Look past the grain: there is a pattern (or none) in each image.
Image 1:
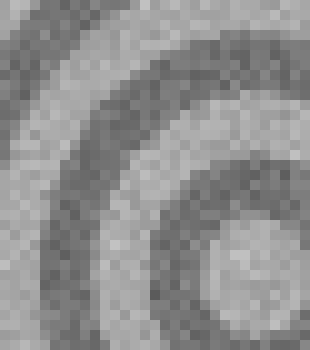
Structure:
rings round one point
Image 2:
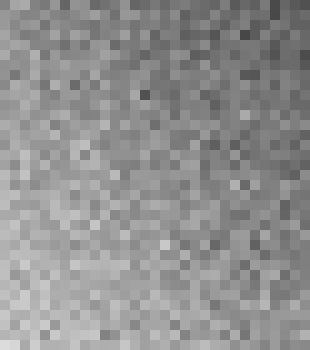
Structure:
a smooth slope
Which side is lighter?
bottom left
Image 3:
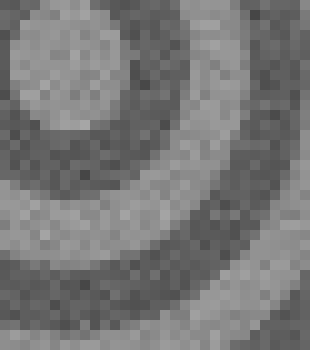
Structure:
rings round one point
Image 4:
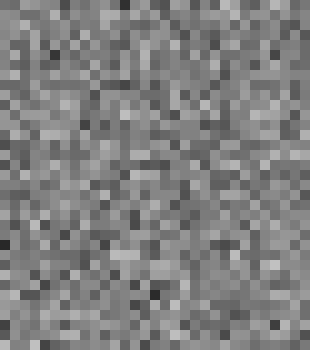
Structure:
only noise
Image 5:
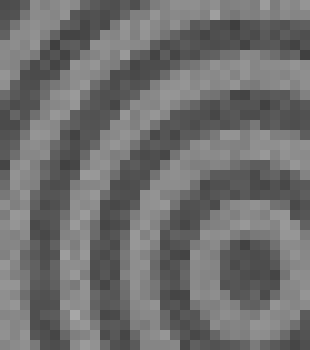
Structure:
rings round one point
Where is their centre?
bottom right
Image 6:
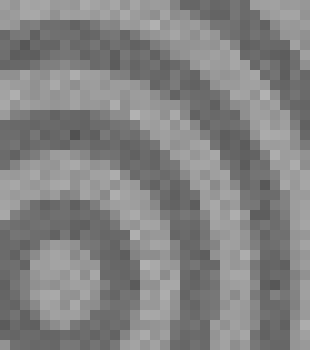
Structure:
rings round one point
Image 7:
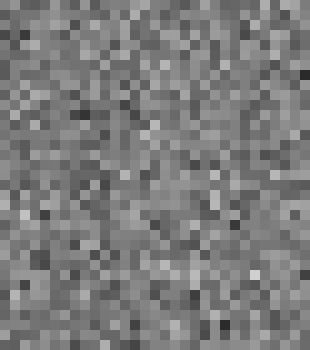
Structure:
only noise
